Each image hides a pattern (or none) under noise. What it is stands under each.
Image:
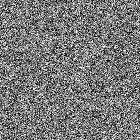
only noise
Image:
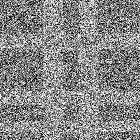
bands of rows crossing bands of columns
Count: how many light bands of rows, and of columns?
3 and 2
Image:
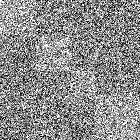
blocks along the diagonal
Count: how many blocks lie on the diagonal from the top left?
4
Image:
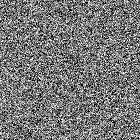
only noise
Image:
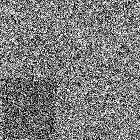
one block
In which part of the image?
bottom left
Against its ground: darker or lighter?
darker
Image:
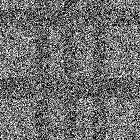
bands of rows crossing bands of columns
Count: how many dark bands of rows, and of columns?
2 and 3
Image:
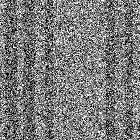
bands of columns
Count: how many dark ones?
5
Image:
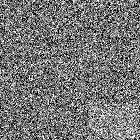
one block
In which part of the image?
bottom right
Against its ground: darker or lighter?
lighter
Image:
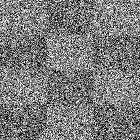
a checkerboard
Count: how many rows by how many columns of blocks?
4 by 3
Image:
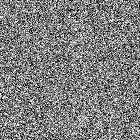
only noise
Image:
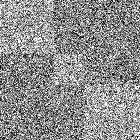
blocks along the diagonal
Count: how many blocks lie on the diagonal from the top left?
3
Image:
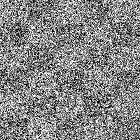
a checkerboard
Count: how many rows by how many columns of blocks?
6 by 5
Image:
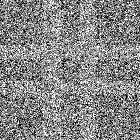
bands of rows crossing bands of columns
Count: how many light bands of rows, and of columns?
2 and 2
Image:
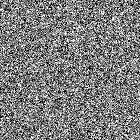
only noise
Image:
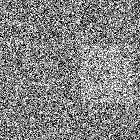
one block
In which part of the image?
middle right
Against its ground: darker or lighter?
lighter
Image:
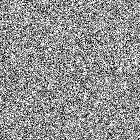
only noise
